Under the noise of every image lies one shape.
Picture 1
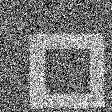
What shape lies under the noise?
square frame
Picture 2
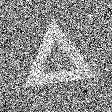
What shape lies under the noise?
triangle frame
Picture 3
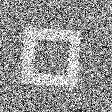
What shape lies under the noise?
square frame
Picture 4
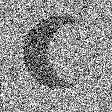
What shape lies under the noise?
crescent
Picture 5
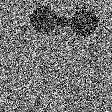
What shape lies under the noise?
dumbbell
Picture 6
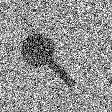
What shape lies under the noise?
lollipop
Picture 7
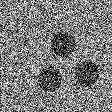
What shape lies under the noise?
three dots
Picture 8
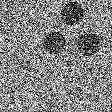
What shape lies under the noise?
three dots
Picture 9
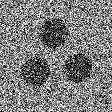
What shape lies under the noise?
three dots
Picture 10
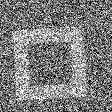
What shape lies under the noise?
square frame
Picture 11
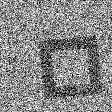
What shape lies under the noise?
square frame
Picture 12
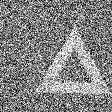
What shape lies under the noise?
triangle frame
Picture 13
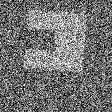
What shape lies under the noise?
square with a notch
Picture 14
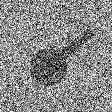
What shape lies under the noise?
lollipop
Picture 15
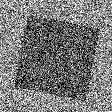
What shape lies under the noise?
square
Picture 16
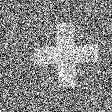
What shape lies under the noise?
cross
